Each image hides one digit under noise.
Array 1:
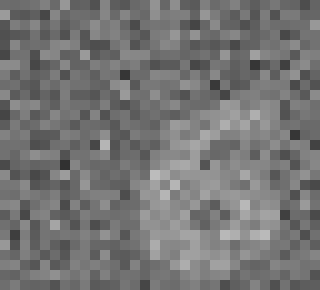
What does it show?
light 6
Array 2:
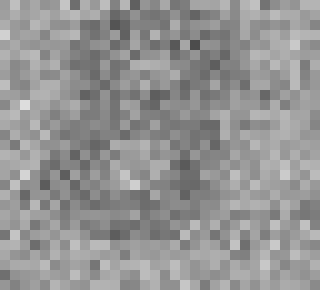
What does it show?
dark 8
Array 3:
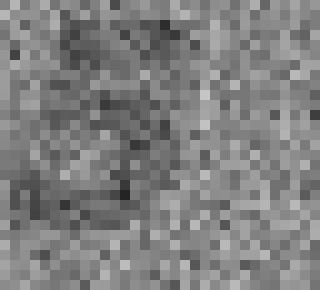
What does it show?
dark 5
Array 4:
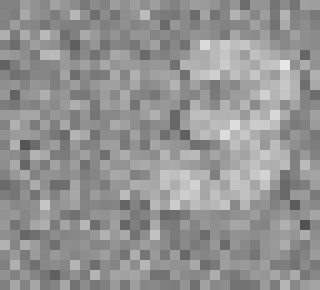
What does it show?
light 3
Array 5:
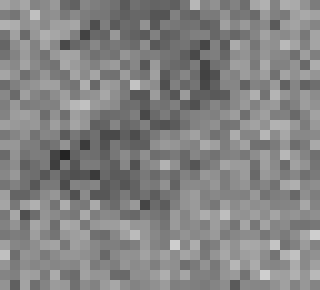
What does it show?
dark 2
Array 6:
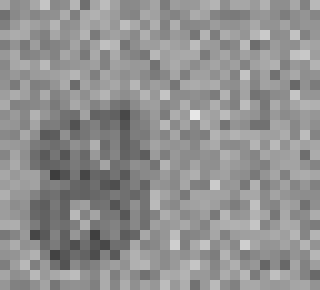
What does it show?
dark 8
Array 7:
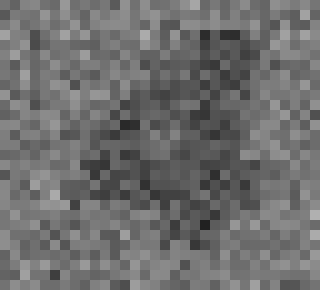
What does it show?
dark 4
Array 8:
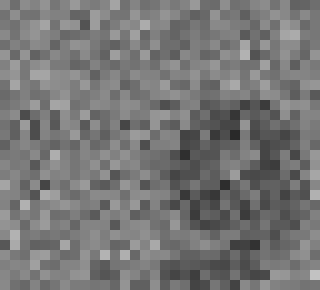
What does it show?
dark 9
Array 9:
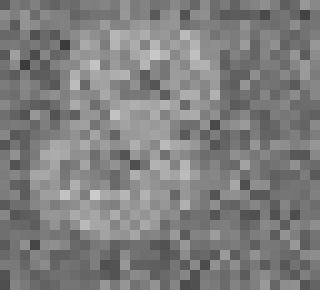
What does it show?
light 8
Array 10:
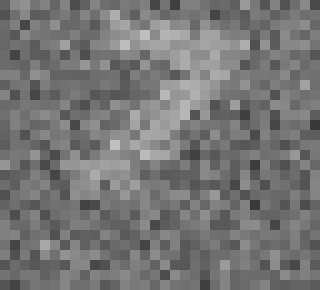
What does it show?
light 7
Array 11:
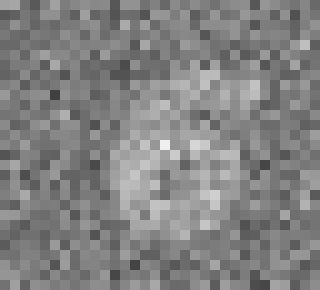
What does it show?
light 6
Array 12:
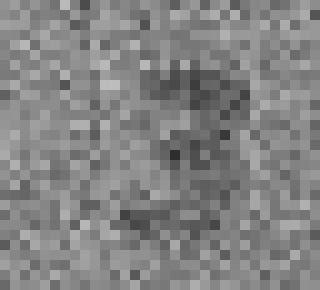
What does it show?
dark 3
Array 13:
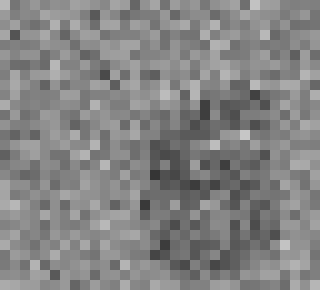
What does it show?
dark 6
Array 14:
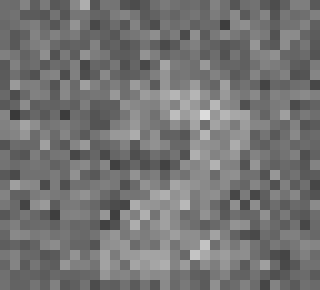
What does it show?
light 2
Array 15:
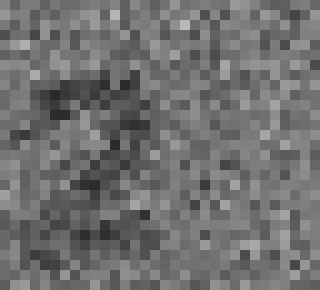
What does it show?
dark 2
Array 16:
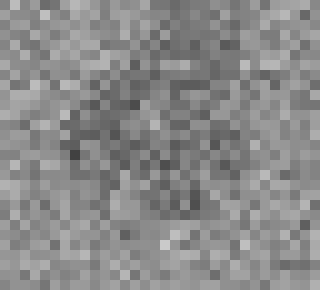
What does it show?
dark 4
